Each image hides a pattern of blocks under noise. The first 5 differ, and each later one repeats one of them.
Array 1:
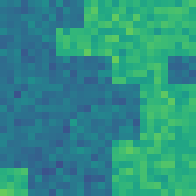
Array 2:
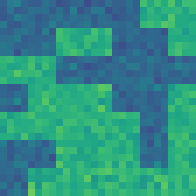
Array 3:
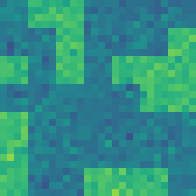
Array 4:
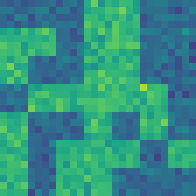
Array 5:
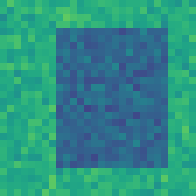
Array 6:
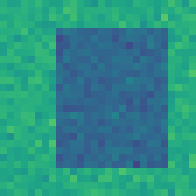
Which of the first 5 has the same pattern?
5
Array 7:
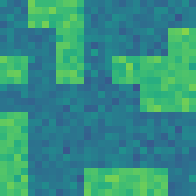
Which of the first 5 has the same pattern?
3
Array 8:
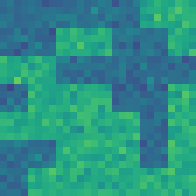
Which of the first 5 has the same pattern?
2
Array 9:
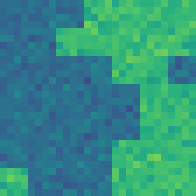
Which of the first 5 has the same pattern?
1
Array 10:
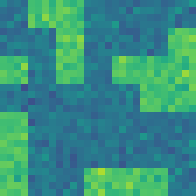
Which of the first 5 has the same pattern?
3
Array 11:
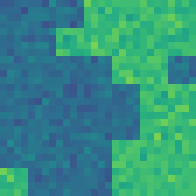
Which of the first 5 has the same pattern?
1
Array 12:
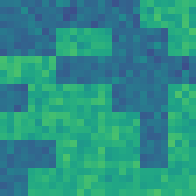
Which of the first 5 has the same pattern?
2
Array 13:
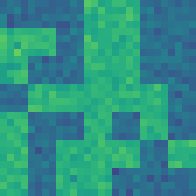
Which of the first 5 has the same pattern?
4
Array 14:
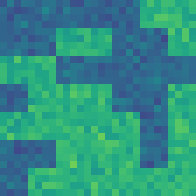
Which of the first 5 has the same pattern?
2
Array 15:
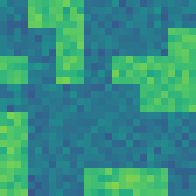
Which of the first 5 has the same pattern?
3
